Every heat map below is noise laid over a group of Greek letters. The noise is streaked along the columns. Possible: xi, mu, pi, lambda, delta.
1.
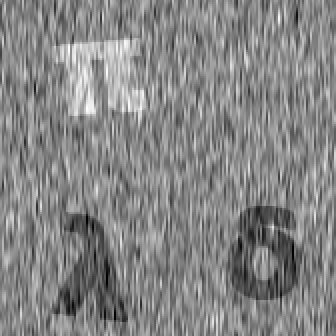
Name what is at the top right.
nothing
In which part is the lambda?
bottom left
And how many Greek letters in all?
3
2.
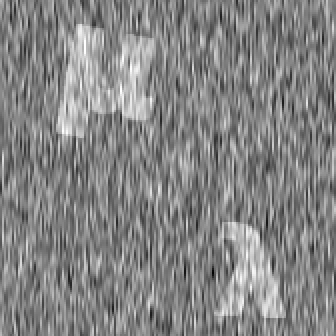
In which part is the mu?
top left
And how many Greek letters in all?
2
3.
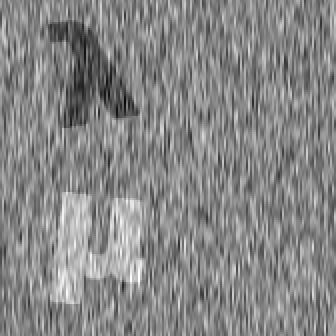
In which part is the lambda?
top left
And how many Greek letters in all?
2
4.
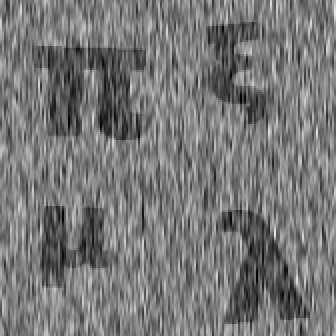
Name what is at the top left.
pi
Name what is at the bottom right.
lambda
